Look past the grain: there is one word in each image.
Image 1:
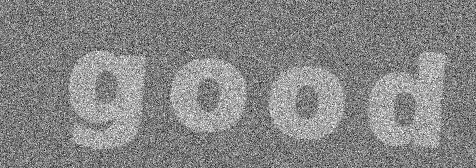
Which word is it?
good
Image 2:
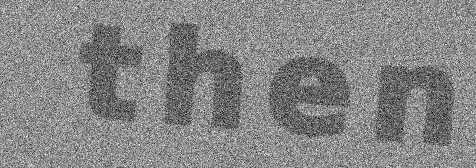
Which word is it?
then
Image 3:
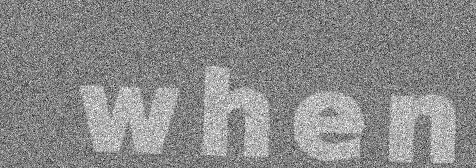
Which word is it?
when
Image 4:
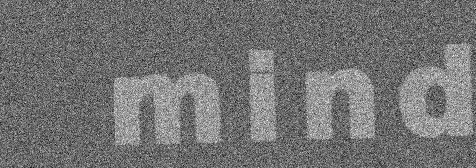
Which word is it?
mind
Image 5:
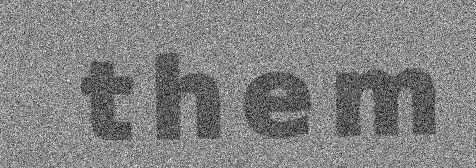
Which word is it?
them
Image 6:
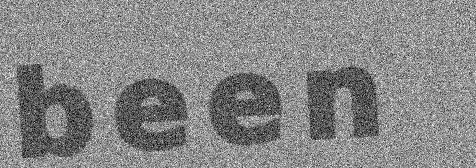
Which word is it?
been
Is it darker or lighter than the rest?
darker
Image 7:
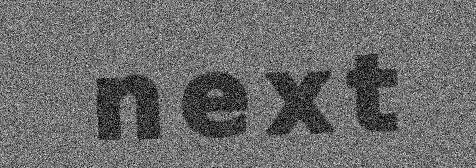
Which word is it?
next
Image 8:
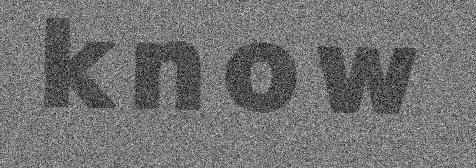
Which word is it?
know
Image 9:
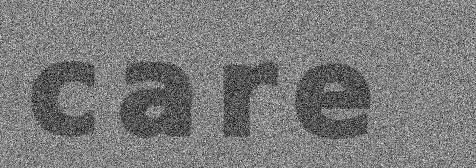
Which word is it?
care
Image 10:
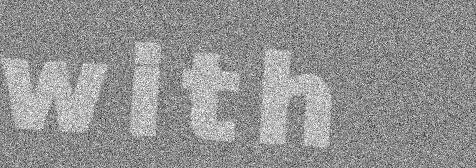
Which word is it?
with
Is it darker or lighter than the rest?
lighter
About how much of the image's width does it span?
two thirds
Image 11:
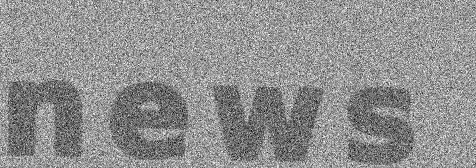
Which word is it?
news
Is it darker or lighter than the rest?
darker
